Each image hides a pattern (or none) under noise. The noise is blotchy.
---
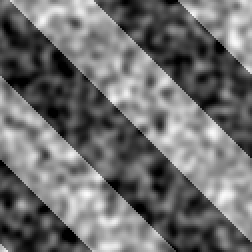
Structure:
diagonal stripes
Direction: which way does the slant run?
top left to bottom right
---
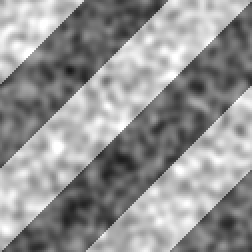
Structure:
diagonal stripes
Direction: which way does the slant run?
bottom left to top right
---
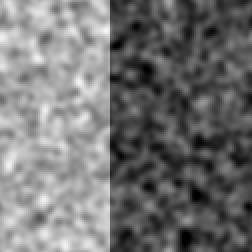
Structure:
a sharp edge
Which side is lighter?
left
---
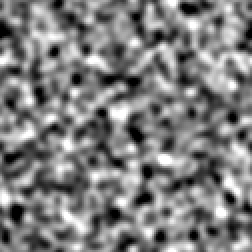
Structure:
only noise
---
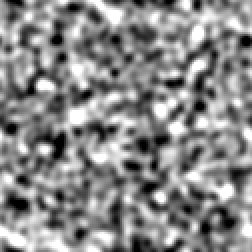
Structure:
only noise
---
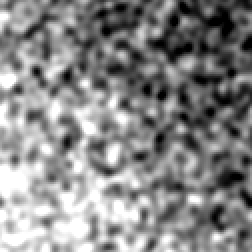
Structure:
a smooth slope
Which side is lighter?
bottom left
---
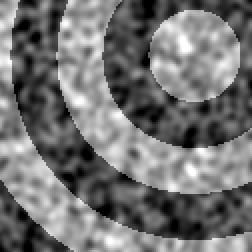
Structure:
rings round one point
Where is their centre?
top right
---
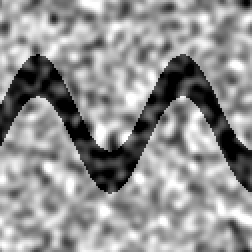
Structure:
a wavy band
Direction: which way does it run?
left to right
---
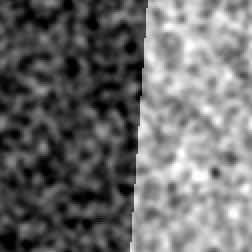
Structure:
a sharp edge
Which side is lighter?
right
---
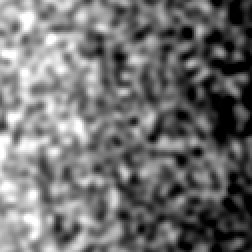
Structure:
a smooth slope
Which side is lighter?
left
